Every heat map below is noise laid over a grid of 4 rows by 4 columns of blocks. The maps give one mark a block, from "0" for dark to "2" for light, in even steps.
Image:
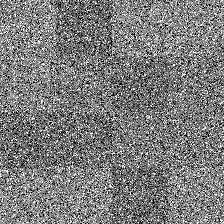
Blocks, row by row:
2 0 2 2
2 1 0 1
0 0 1 1
2 2 0 2
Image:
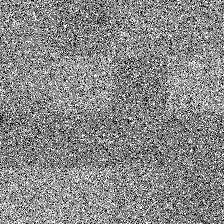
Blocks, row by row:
1 0 1 1
1 2 0 2
0 0 0 0
2 2 1 0
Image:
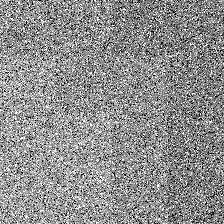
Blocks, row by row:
1 1 0 0
2 1 1 0
2 2 1 0
2 2 1 0
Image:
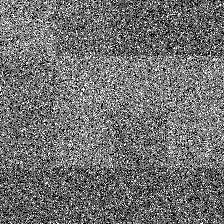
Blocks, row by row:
2 1 0 0
1 2 2 2
1 2 1 2
0 0 0 0
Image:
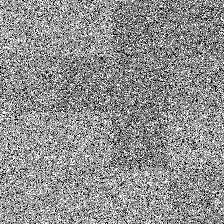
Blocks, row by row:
2 2 0 0
1 0 0 1
2 2 0 2
2 2 2 1
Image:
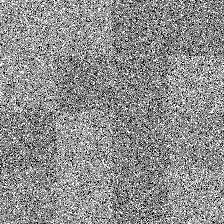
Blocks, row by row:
2 2 0 0
2 0 0 2
0 2 0 1
1 2 0 2
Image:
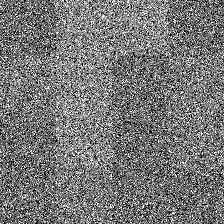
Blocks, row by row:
0 2 2 0
1 2 0 1
0 2 0 1
0 1 0 0
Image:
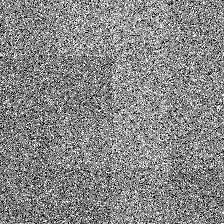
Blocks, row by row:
1 2 2 1
0 0 2 1
0 1 2 1
0 0 1 0
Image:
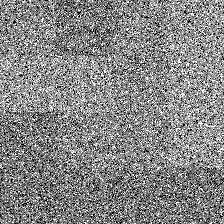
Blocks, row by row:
1 0 1 2
2 2 1 2
0 1 1 2
0 0 0 0
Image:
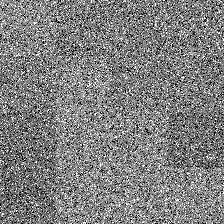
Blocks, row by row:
2 1 1 1
1 2 1 1
0 2 2 0
0 2 2 2
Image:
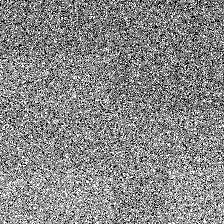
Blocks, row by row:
0 0 0 0
1 1 0 0
1 1 1 1
2 2 1 2
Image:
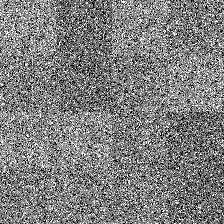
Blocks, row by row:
2 0 2 1
1 0 1 2
2 2 1 0
1 1 1 0
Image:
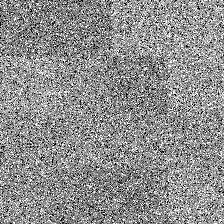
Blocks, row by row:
0 0 2 2
2 1 0 2
1 1 1 1
1 0 0 2
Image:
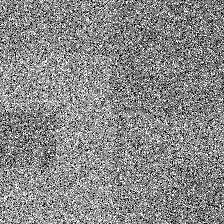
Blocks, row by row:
1 1 0 0
2 2 0 0
0 2 1 1
2 2 1 0
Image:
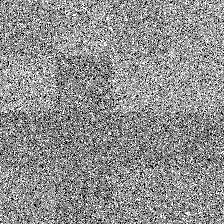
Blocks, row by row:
1 2 1 2
2 0 2 2
0 0 0 0
1 0 1 1
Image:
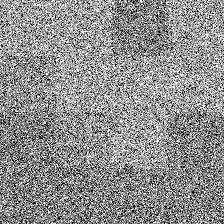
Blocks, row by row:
2 2 0 2
1 2 2 2
0 1 2 0
0 0 0 0
